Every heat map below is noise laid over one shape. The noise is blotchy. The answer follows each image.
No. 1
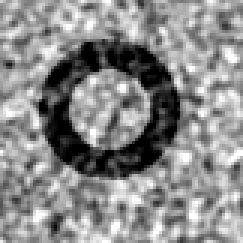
ring
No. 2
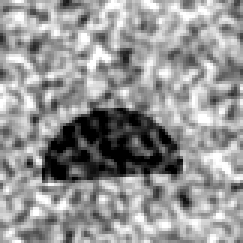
half disc
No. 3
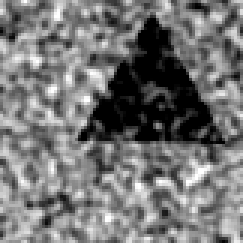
triangle
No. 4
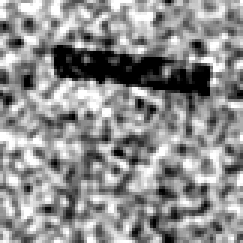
bar
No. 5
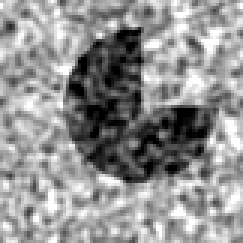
disc with a wedge cut out
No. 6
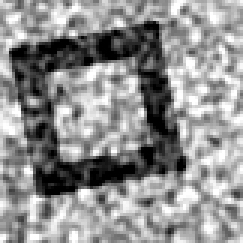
square frame
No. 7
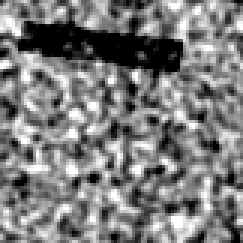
bar
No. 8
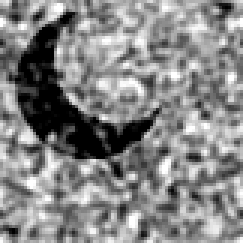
crescent
